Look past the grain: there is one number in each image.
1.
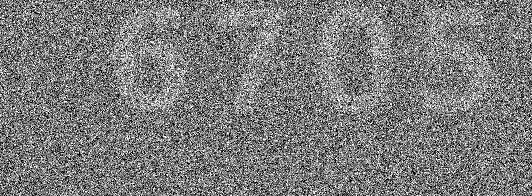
6705
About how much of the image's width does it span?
two thirds
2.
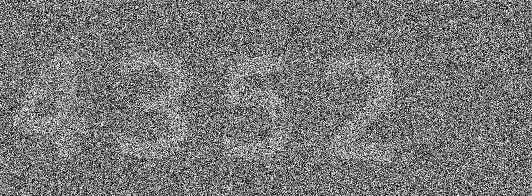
4352
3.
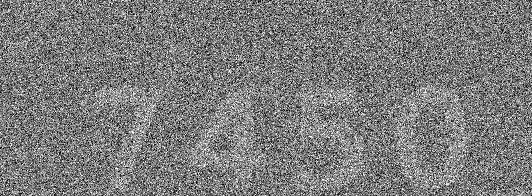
7450
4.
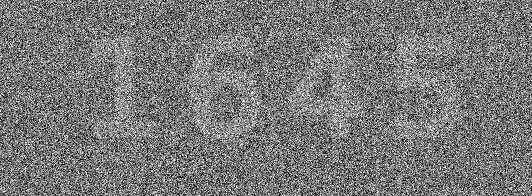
1645
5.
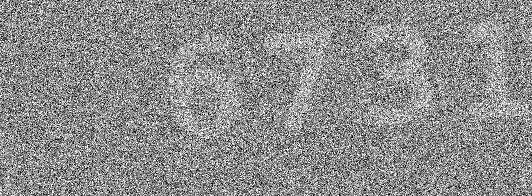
6731
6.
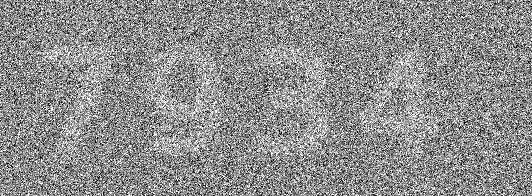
7934
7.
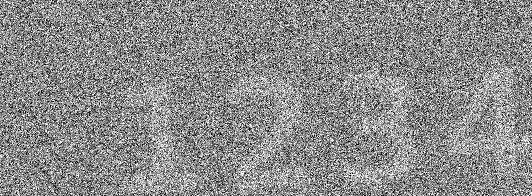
1234
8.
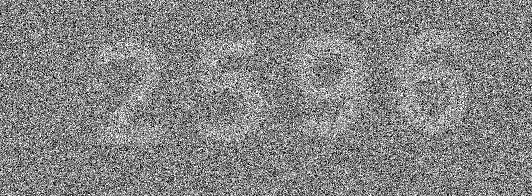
2596
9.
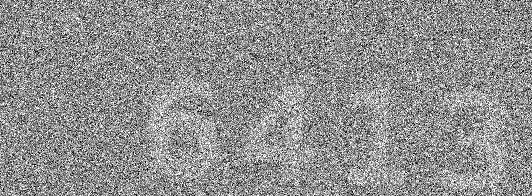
6413
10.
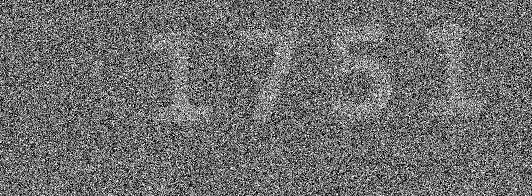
1751
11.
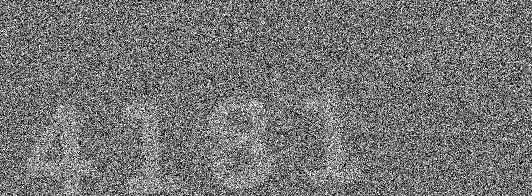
4181
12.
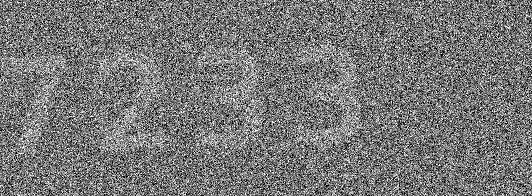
7233
